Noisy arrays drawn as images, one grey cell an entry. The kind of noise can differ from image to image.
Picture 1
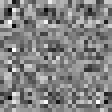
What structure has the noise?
low rank plus noise
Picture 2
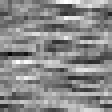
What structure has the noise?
streaked along the rows
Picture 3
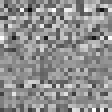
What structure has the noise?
rows of uneven size
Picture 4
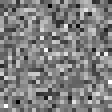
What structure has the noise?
independent entries
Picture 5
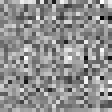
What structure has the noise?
low rank plus noise
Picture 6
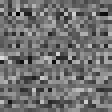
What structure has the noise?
rows of uneven size
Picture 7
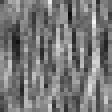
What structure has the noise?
streaked along the columns
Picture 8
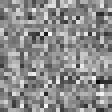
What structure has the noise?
low rank plus noise
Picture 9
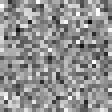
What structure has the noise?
independent entries
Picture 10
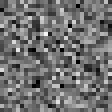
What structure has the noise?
independent entries
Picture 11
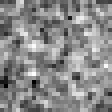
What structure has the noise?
blotchy
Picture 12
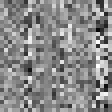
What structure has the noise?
columns of uneven size
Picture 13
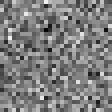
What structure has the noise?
independent entries
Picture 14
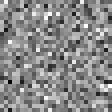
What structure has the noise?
independent entries
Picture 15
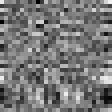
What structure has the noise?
low rank plus noise
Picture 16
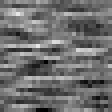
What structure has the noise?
streaked along the rows
